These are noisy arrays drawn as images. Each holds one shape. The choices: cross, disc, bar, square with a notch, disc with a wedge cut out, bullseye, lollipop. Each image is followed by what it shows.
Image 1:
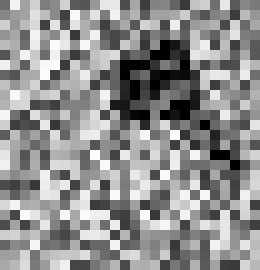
dark lollipop
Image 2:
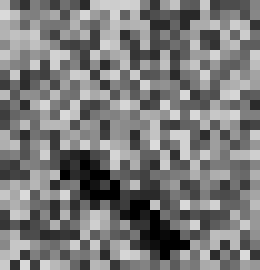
dark bar
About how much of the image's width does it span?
half
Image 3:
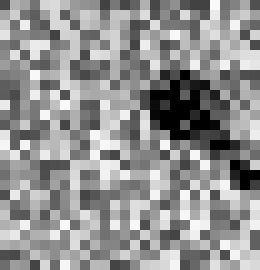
dark lollipop, middle right
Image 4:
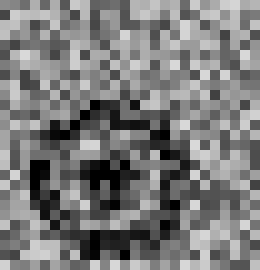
dark bullseye
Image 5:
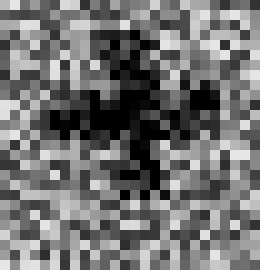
dark cross
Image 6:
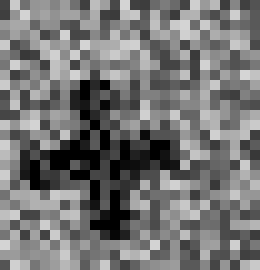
dark cross
